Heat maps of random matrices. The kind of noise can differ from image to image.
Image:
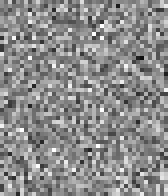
independent entries
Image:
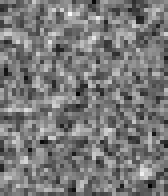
blotchy
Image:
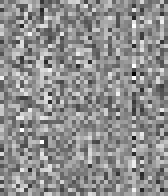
columns of uneven size
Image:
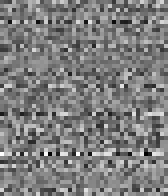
rows of uneven size
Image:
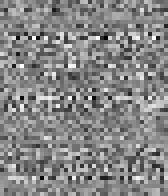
rows of uneven size
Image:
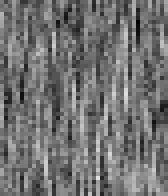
streaked along the columns
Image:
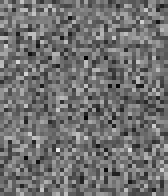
independent entries
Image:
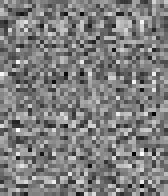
low rank plus noise
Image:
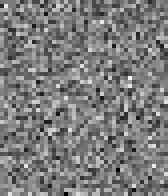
independent entries
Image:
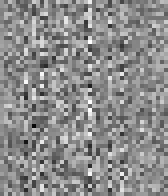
columns of uneven size
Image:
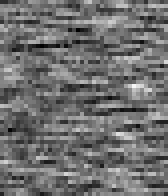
streaked along the rows
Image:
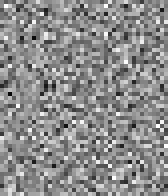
low rank plus noise
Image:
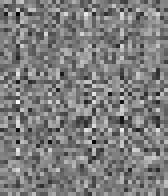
low rank plus noise
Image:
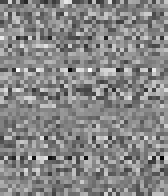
rows of uneven size
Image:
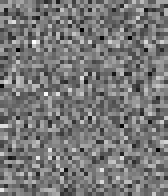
low rank plus noise
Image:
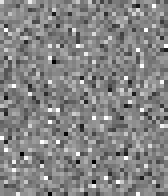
heavy tails
